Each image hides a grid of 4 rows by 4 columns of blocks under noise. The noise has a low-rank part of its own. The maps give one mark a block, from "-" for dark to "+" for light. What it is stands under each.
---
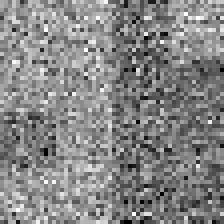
+ + - +
+ + - -
- + - -
+ + - -
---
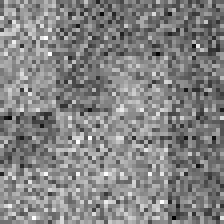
+ - - -
+ - + -
- + + -
+ + + -
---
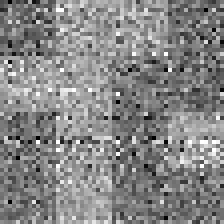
- + + -
+ + - -
- + - +
- + - -
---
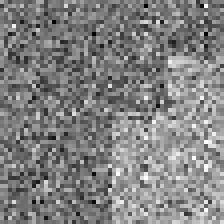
- - - -
- - - +
- - + +
- - + +
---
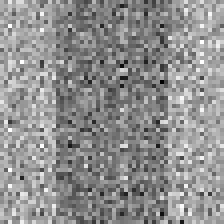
+ - - +
+ - - +
+ - - +
+ - - +
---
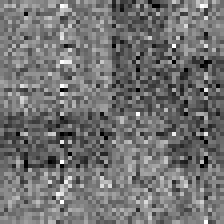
+ + - +
+ + - -
- - + -
+ + + +
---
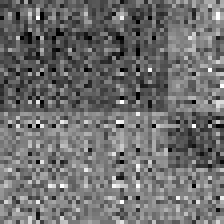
- - - +
- - - +
+ + + -
+ + + +
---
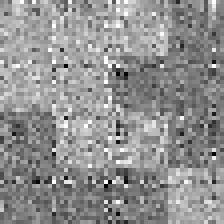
+ + + -
+ + - -
- + + -
- - - +
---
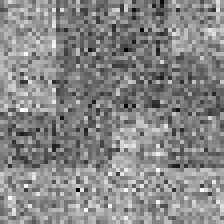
+ - - +
+ - - -
- - + -
+ + + +
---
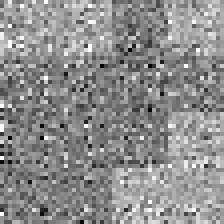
+ + - +
- - - -
- - - +
- - + +
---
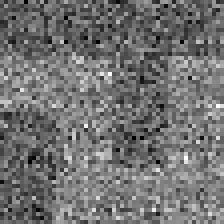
- - - -
+ + - +
- + - +
- + + +
